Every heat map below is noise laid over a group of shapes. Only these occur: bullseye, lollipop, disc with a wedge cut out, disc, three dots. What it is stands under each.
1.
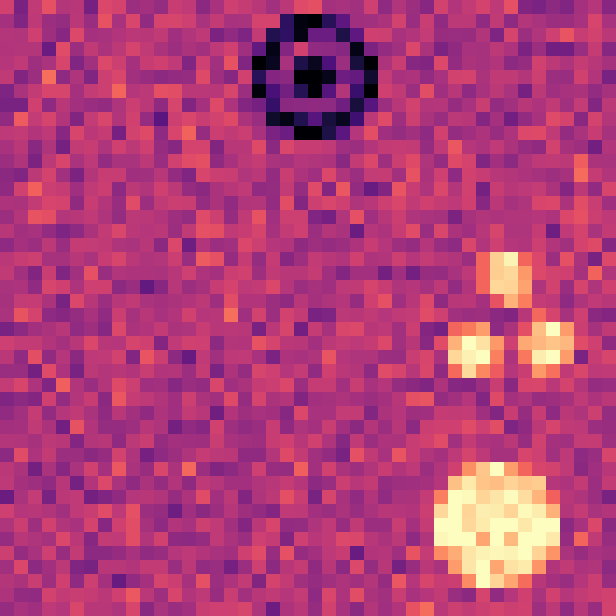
top middle: dark bullseye; middle right: light three dots; bottom right: light disc
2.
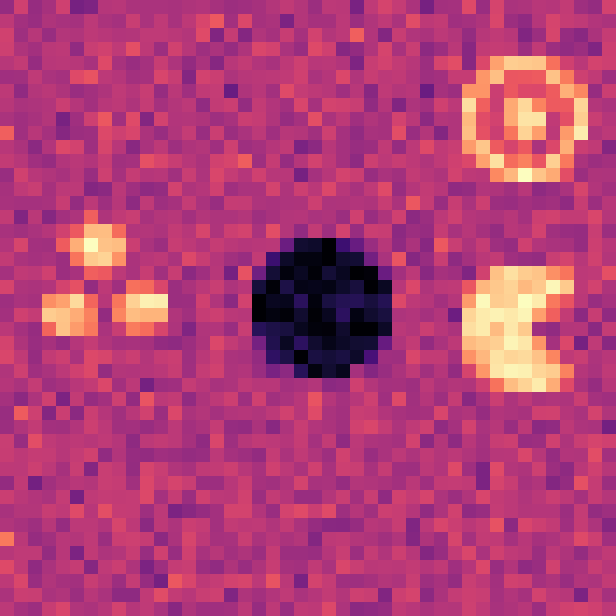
top right: light bullseye; middle left: light three dots; centre: dark disc; middle right: light disc with a wedge cut out
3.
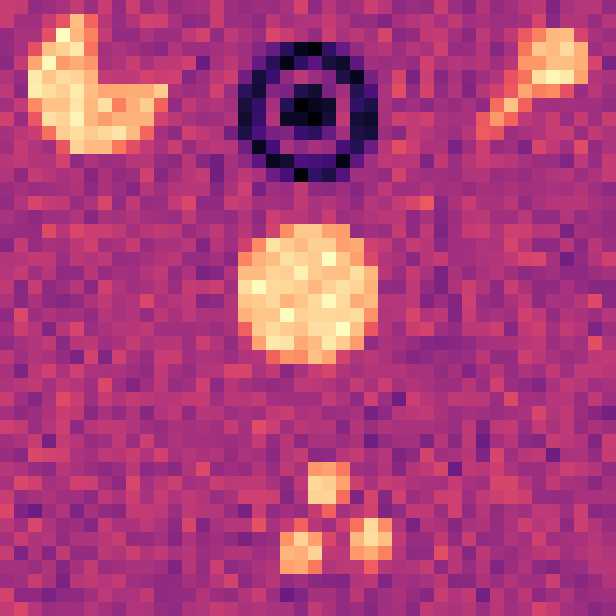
top left: light disc with a wedge cut out; top middle: dark bullseye; top right: light lollipop; centre: light disc; bottom middle: light three dots
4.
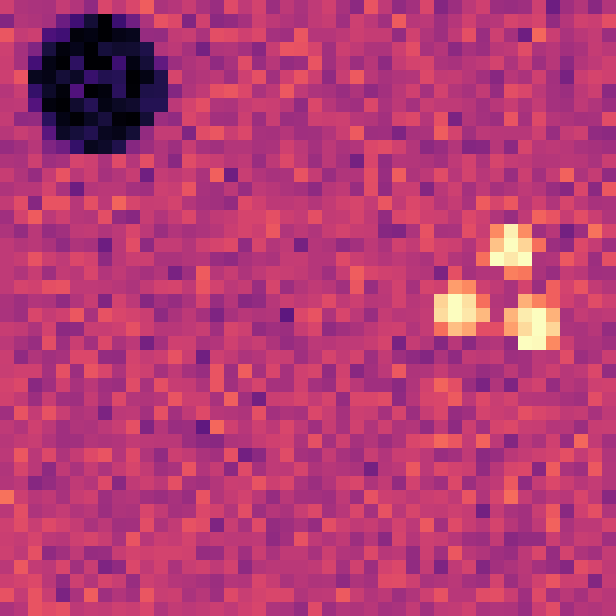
top left: dark disc; middle right: light three dots
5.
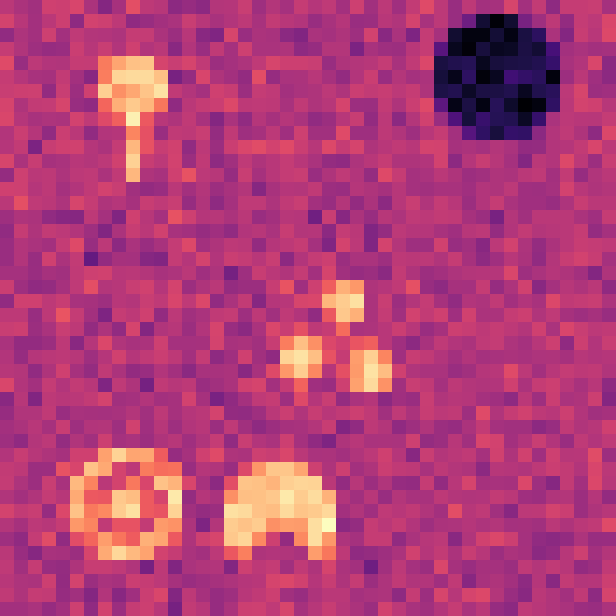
top left: light lollipop; top right: dark disc; centre: light three dots; bottom left: light bullseye; bottom middle: light disc with a wedge cut out
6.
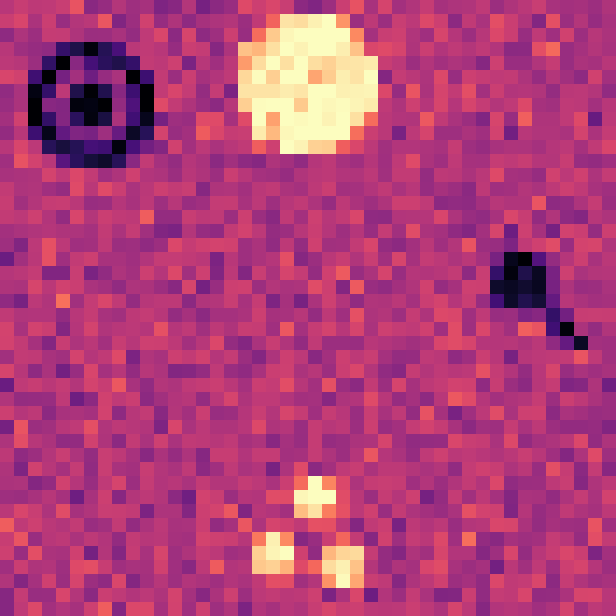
top left: dark bullseye; top middle: light disc; middle right: dark lollipop; bottom middle: light three dots
